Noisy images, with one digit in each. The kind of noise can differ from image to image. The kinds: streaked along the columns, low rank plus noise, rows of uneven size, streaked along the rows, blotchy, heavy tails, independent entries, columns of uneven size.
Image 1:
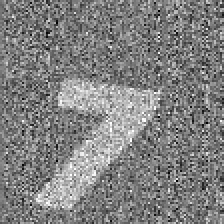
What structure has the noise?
columns of uneven size
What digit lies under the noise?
7
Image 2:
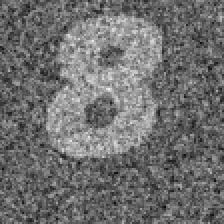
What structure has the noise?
blotchy
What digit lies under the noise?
8
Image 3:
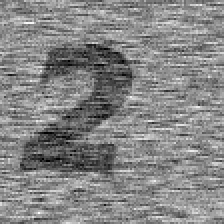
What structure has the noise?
streaked along the rows
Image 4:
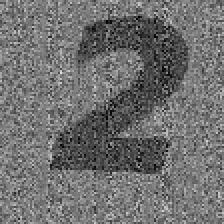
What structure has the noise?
columns of uneven size
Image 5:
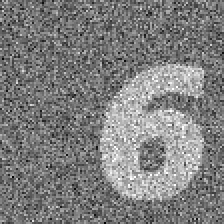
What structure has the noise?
independent entries
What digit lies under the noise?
6
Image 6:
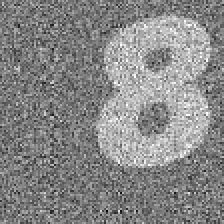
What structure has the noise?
low rank plus noise
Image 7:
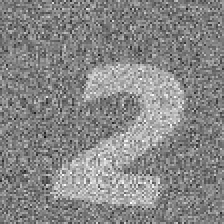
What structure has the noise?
low rank plus noise
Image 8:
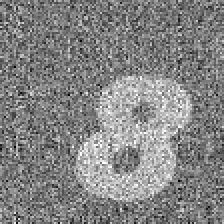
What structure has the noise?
low rank plus noise
